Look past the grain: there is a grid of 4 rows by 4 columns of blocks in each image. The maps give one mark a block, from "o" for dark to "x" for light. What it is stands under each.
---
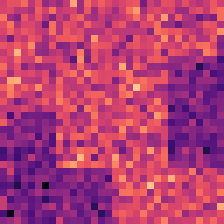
x x x x
x x x o
o x x o
o o x x
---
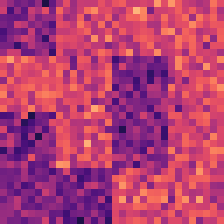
o x x x
x x o x
o x o x
o o x x
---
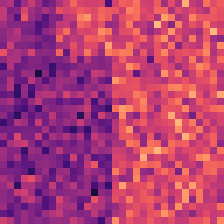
o x x x
o o x x
o o x x
o o x x
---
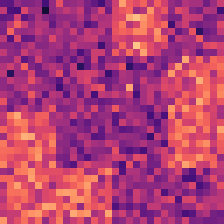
o o x o
o o o x
x o o x
x x o o
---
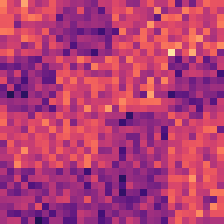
x o x x
o x x o
x x o x
o o o x
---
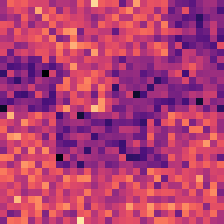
x x x o
o x o o
x o o x
x x x x
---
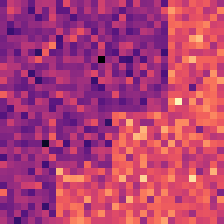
o o o x
o o o x
o o x x
o x x x
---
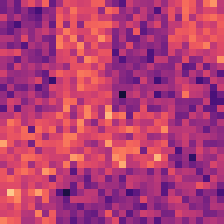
o x o x
o x o o
x x x o
x o o o
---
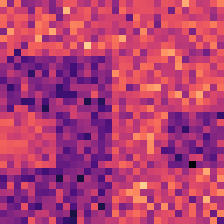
x x x x
o o x x
x o x o
o o x x
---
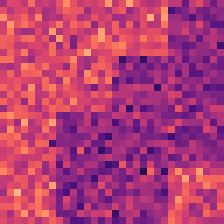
x x x o
x x o o
x o o o
x o o x
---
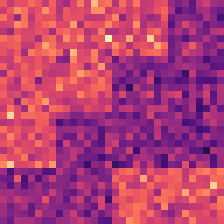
x x x o
x x o o
x o o o
o o x x
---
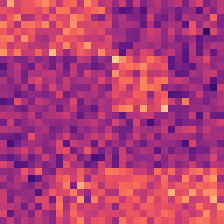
x x o o
o o x o
o o o o
o x x x
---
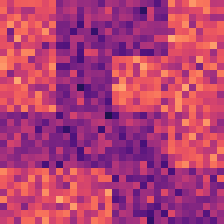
x o o x
x o x x
o o o x
x x o o
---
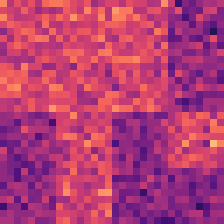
x x x o
x x x o
o x o x
o x o o
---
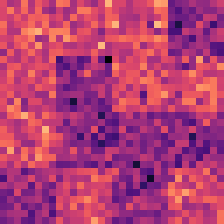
x x x o
x o x x
x o o o
o x o x
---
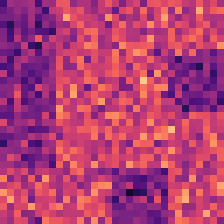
o x x x
o x x o
o x x x
x x o x
